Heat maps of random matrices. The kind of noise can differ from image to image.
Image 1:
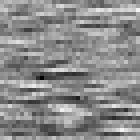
streaked along the rows
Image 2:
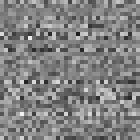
rows of uneven size
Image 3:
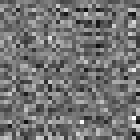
low rank plus noise
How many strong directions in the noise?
two
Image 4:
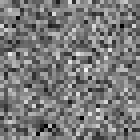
independent entries
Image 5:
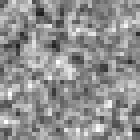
blotchy
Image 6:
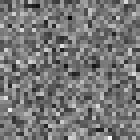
independent entries
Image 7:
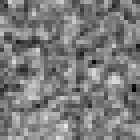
blotchy
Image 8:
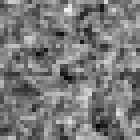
blotchy
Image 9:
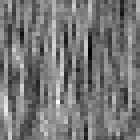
streaked along the columns
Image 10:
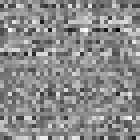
rows of uneven size
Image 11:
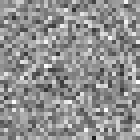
independent entries
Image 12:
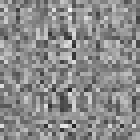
low rank plus noise
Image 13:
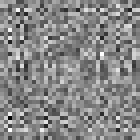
low rank plus noise
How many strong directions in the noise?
two
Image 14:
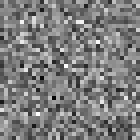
independent entries
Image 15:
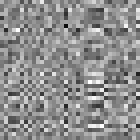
low rank plus noise
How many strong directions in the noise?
one
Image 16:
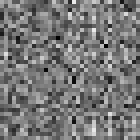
low rank plus noise
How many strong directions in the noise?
three or four
